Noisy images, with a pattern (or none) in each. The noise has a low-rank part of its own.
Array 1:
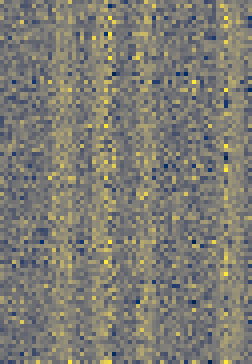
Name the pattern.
bands of columns
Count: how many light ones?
4
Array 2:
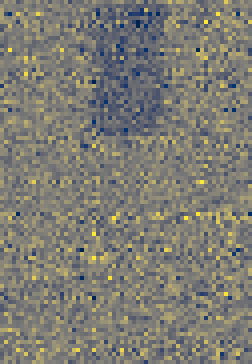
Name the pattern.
one block
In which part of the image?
top middle
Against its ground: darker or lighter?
darker
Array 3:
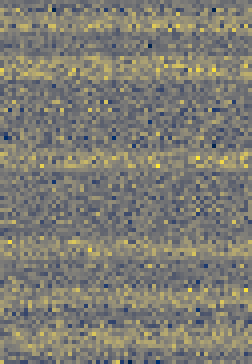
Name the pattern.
bands of rows
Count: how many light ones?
6
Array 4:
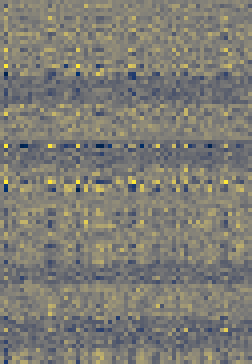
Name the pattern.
bands of rows
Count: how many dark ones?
4
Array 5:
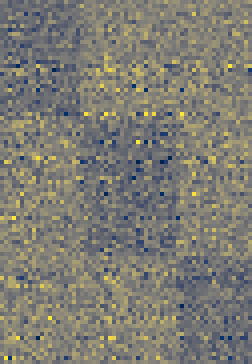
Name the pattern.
blocks along the diagonal
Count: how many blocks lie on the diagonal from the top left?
3
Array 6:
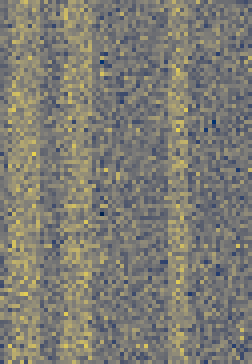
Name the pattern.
bands of columns
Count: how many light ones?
3
